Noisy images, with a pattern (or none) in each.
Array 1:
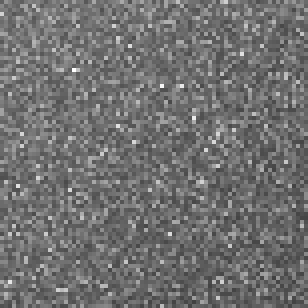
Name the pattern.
a smooth slope
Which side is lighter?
top left
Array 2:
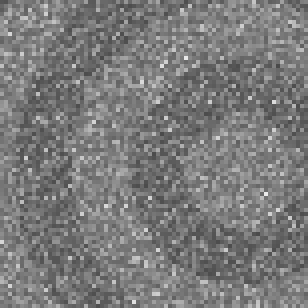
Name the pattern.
rings round one point
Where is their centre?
middle right
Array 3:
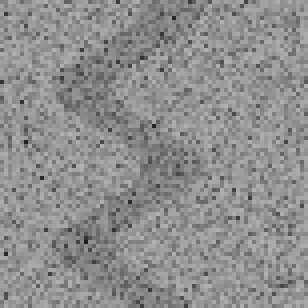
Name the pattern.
a wavy band
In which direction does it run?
top to bottom
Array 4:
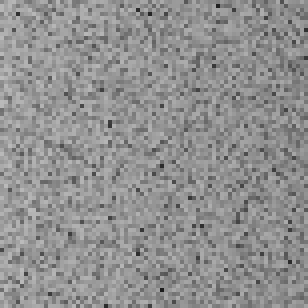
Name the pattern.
a smooth slope
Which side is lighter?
left
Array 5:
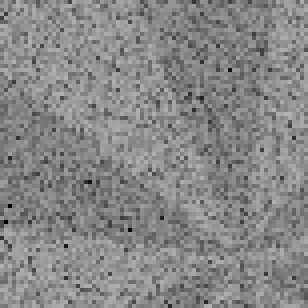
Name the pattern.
spokes from one point
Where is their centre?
bottom right
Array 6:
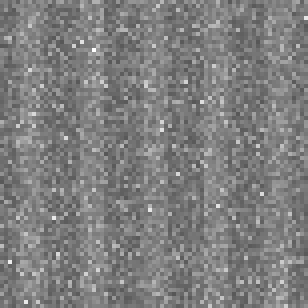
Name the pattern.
vertical stripes
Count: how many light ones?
5
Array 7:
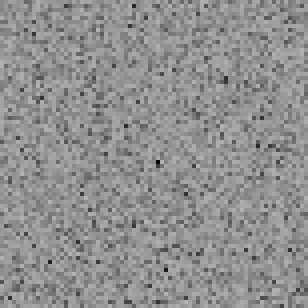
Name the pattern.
only noise
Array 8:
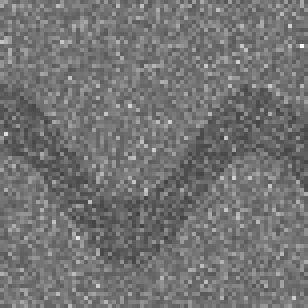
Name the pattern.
a wavy band
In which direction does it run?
left to right
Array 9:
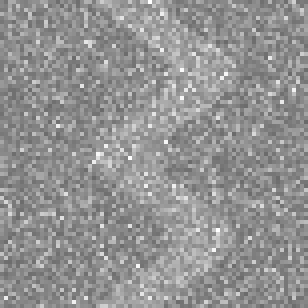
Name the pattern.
a wavy band
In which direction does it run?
top to bottom
